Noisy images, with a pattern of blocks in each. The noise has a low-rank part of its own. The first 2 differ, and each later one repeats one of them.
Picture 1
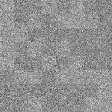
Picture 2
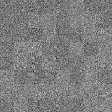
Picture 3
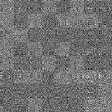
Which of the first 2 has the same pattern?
1
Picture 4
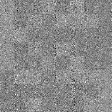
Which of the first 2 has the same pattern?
1
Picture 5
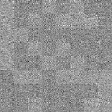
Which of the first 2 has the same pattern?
1
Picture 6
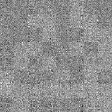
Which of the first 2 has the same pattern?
2
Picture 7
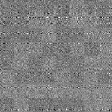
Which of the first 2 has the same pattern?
2
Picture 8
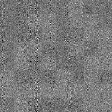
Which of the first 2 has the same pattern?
2
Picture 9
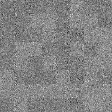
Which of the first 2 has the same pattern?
2
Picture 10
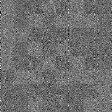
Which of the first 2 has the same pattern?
1
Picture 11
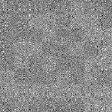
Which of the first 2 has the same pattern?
2
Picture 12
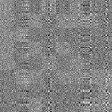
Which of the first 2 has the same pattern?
1
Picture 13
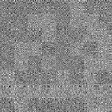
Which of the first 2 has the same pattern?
2
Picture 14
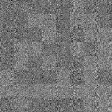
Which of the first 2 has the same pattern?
2
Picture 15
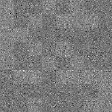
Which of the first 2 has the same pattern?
1
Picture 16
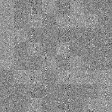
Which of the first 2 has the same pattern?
1
